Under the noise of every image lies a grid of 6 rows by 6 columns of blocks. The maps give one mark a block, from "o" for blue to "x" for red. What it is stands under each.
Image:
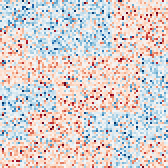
ooooxx
xoooxx
xxxxxo
ooxxxo
oxxooo
xxxxox
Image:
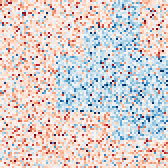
xxxxox
xxxoox
xxoooo
xxoooo
xxxxoo
xxxxxx
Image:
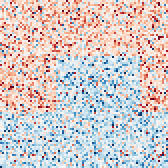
xxxxxx
xxxxxx
xxooox
xxooox
oooooo
oooooo
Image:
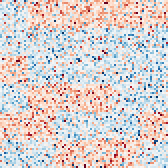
oxxxxx
oooooo
xooooo
oxxxoo
xxooox
ooxxxo
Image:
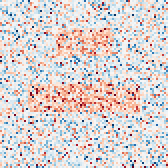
oooooo
ooxxoo
oooooo
oxxxxo
oooooo
oooooo
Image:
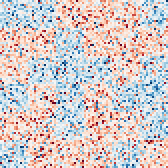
ooxxxo
xxoxxx
xoooxo
oxoxoo
xxoxxo
oxxxox
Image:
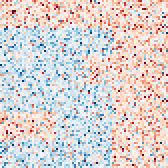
xxxxxx
ooooxx
oooxxx
ooooxx
xxooxx
ooooxx
